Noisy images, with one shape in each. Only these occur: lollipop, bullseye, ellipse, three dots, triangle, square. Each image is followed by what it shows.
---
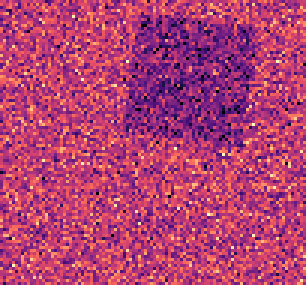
square
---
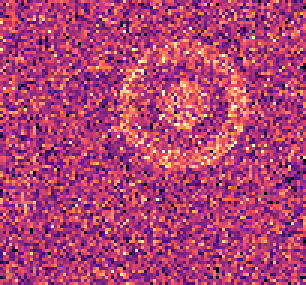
bullseye
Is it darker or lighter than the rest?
lighter
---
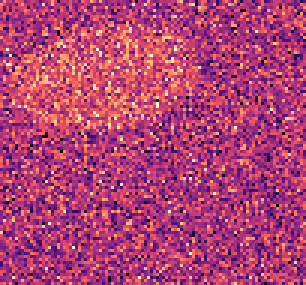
ellipse
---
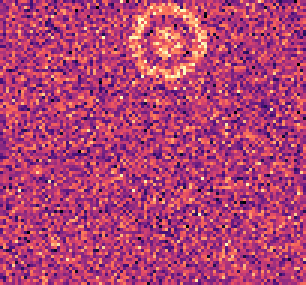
bullseye
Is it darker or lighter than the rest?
lighter
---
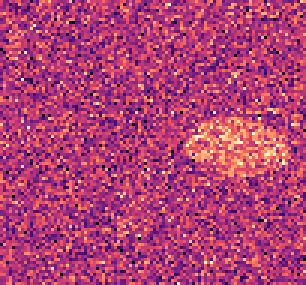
ellipse
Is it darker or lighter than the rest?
lighter
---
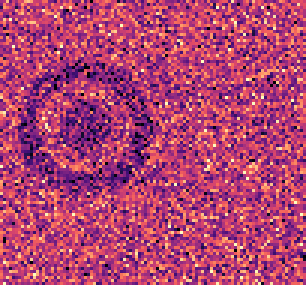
bullseye
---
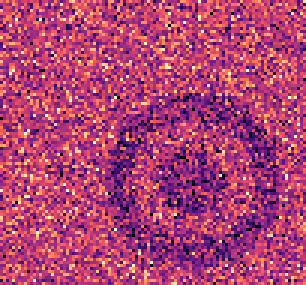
bullseye
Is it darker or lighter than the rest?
darker
